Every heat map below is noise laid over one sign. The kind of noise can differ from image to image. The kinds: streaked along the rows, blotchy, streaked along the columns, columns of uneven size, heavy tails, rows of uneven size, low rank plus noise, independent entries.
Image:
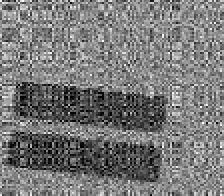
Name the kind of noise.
low rank plus noise
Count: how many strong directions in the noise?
one
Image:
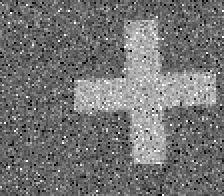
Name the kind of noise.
heavy tails
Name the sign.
plus sign
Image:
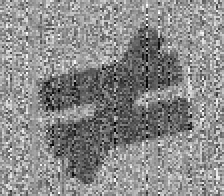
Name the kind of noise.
columns of uneven size
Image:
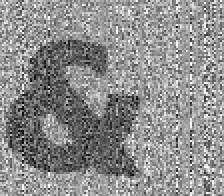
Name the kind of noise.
columns of uneven size
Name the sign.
ampersand
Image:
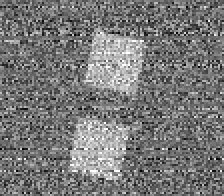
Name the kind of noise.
rows of uneven size
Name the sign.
colon
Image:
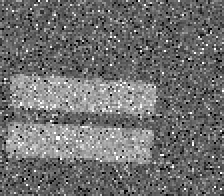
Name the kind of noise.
heavy tails
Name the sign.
equals sign
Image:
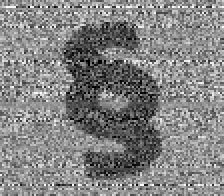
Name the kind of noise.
rows of uneven size
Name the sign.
section sign
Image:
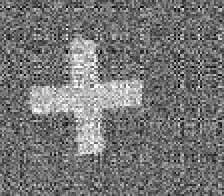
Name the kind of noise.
low rank plus noise
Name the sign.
plus sign
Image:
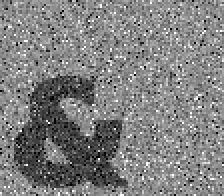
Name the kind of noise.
heavy tails
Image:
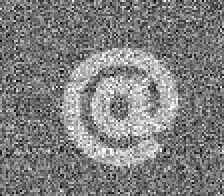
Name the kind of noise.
low rank plus noise
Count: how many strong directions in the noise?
five to eight
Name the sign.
at sign
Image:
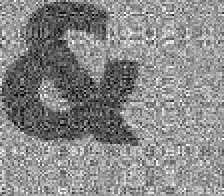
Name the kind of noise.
low rank plus noise
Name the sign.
ampersand
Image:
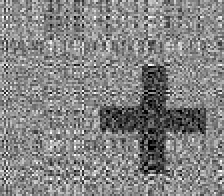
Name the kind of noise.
low rank plus noise
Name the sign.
plus sign
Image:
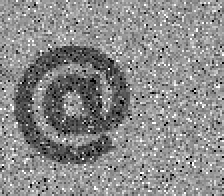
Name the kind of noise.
heavy tails
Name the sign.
at sign
